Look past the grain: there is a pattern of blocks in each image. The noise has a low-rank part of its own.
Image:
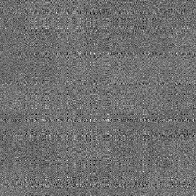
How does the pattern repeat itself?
no symmetry
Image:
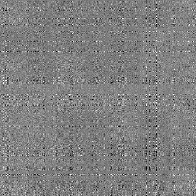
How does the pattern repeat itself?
the same after a half turn
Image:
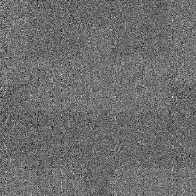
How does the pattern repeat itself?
left and right mirror each other
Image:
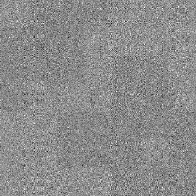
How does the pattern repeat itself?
mirrored about the diagonal from the top left
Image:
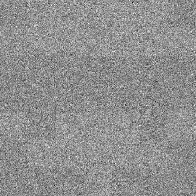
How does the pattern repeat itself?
left and right mirror each other
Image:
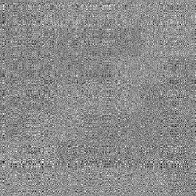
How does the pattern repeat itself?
the same after a half turn
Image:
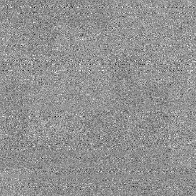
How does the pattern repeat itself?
no symmetry
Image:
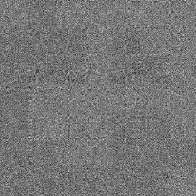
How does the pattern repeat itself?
mirrored about the diagonal from the bottom left
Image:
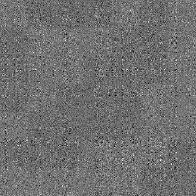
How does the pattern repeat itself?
mirrored about the diagonal from the top left
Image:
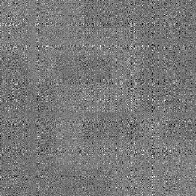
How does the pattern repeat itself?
the same after a half turn
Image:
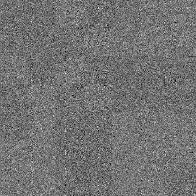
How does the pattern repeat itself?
mirrored about the diagonal from the top left
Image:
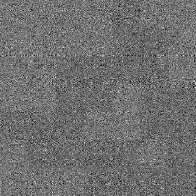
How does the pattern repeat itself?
mirrored about the diagonal from the top left
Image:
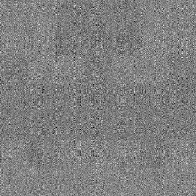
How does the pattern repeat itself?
left and right mirror each other
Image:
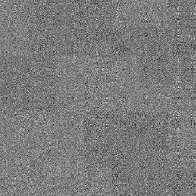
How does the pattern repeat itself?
no symmetry
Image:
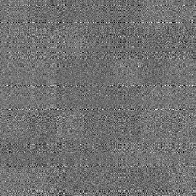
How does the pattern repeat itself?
the same after a half turn
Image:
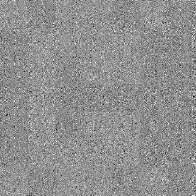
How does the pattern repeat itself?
top and bottom mirror each other
